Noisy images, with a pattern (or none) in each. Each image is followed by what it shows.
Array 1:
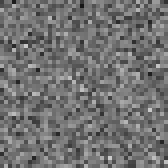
only noise
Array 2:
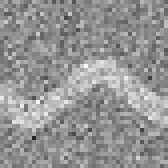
a wavy band
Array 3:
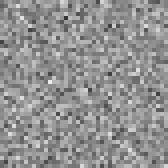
only noise
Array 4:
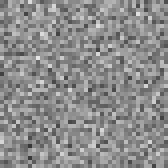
only noise
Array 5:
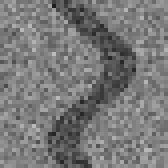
a wavy band
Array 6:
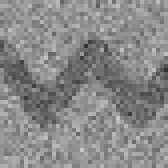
a wavy band
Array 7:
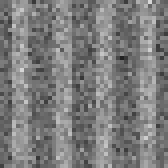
vertical stripes
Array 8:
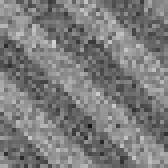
diagonal stripes
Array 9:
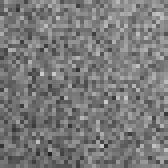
a smooth slope
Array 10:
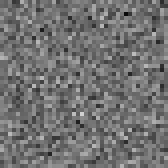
only noise
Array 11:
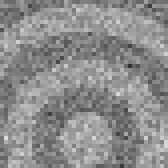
rings round one point
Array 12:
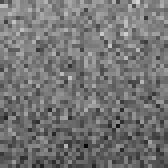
a smooth slope
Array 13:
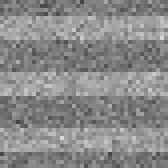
horizontal stripes
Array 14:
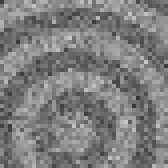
rings round one point
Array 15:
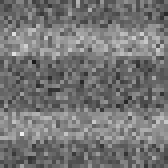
horizontal stripes
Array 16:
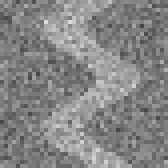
a wavy band
